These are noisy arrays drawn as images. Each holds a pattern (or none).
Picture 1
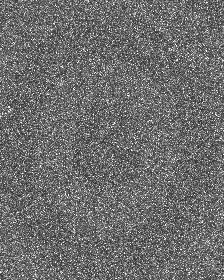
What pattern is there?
rings round one point
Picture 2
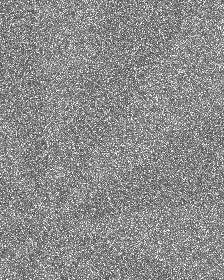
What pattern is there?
spokes from one point
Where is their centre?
bottom left
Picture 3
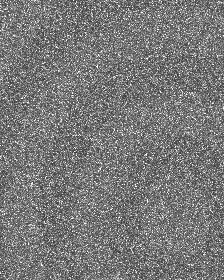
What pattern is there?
rings round one point
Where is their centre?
bottom right
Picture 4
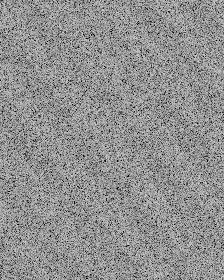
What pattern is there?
diagonal stripes
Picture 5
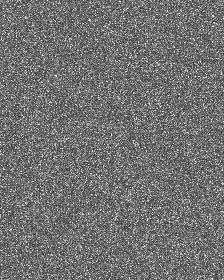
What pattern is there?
only noise
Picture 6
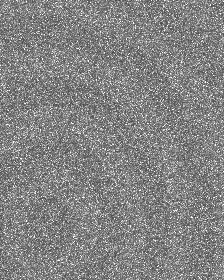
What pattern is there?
rings round one point
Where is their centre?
bottom left
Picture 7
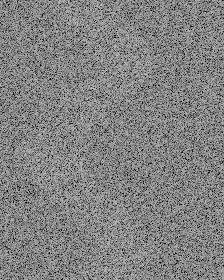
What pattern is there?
a wavy band
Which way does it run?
top to bottom
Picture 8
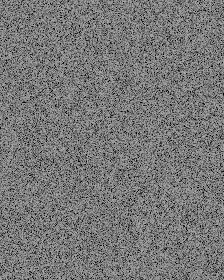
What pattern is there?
only noise
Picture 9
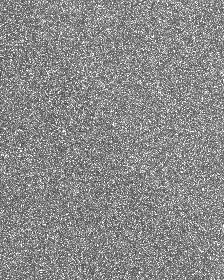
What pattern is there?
a sharp edge
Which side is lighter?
top right
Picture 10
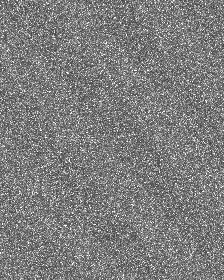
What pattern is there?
diagonal stripes
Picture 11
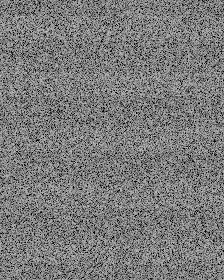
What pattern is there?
horizontal stripes
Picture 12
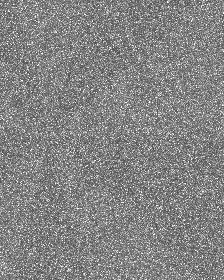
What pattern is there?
spokes from one point
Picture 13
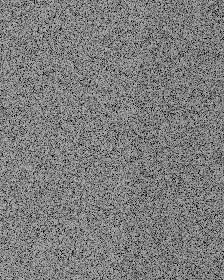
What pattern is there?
a sharp edge
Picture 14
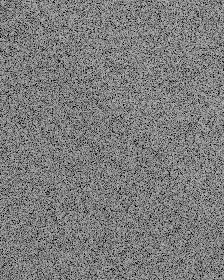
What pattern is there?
a sharp edge
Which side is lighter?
top right
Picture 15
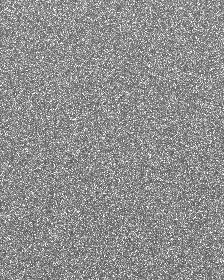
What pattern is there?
a smooth slope
